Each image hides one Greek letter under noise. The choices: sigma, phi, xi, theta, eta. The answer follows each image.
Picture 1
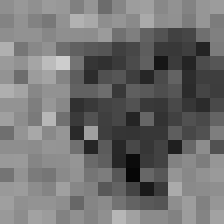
phi
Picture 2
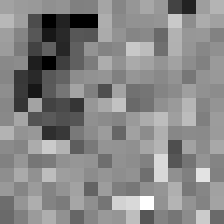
xi
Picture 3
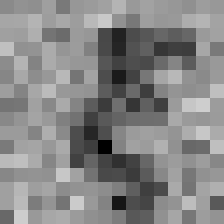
xi
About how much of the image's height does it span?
nearly all
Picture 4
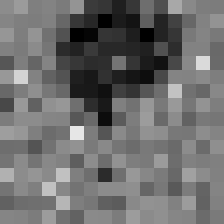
phi
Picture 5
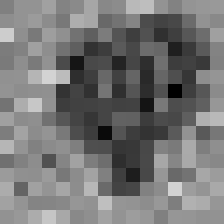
phi
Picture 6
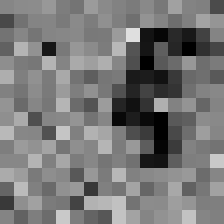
xi
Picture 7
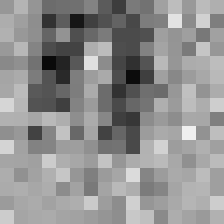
eta
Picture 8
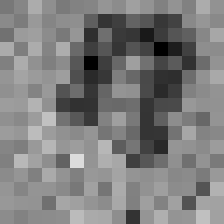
eta
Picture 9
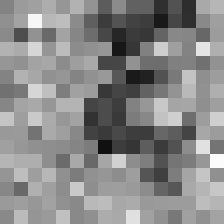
xi
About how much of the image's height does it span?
nearly all
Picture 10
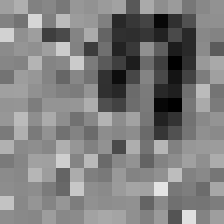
eta
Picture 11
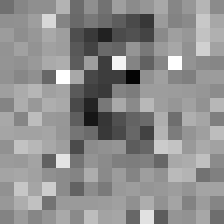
xi
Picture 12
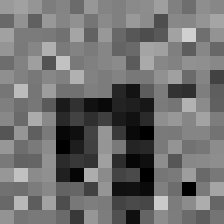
eta
